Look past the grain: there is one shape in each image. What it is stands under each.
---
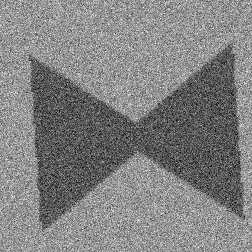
dark bow tie
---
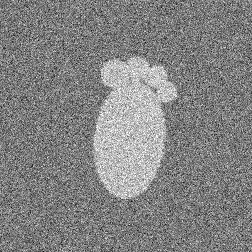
light footprint
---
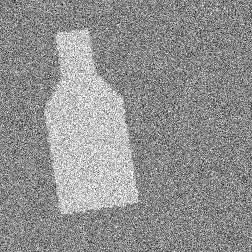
light bottle
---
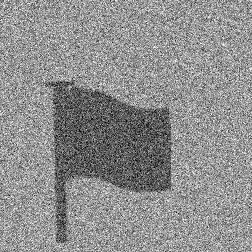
dark flag
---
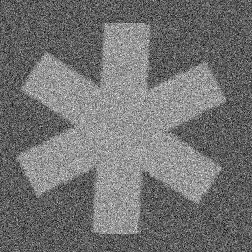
light asterisk
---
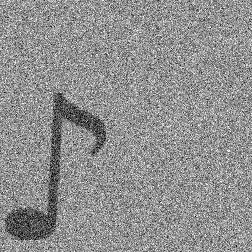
dark musical note
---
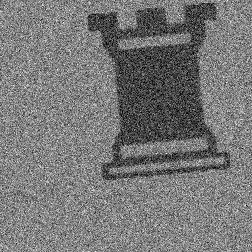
dark chess rook
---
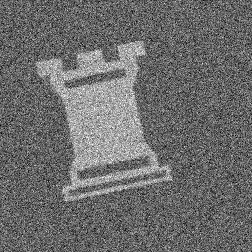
light chess rook
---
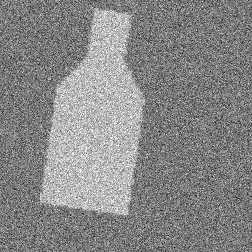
light bottle
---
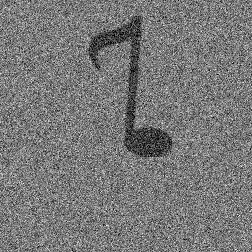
dark musical note
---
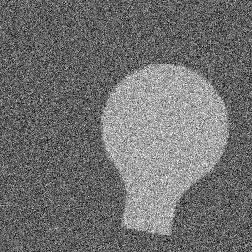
light light bulb
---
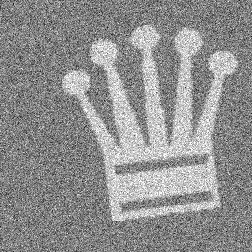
light chess queen
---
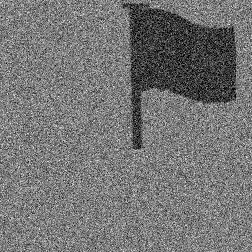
dark flag
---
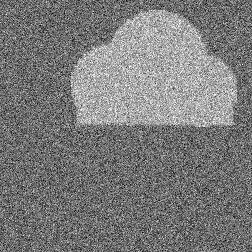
light cloud
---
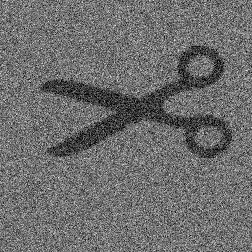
dark pair of scissors
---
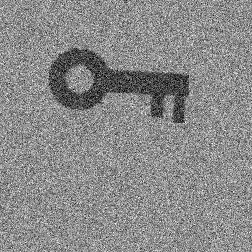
dark key
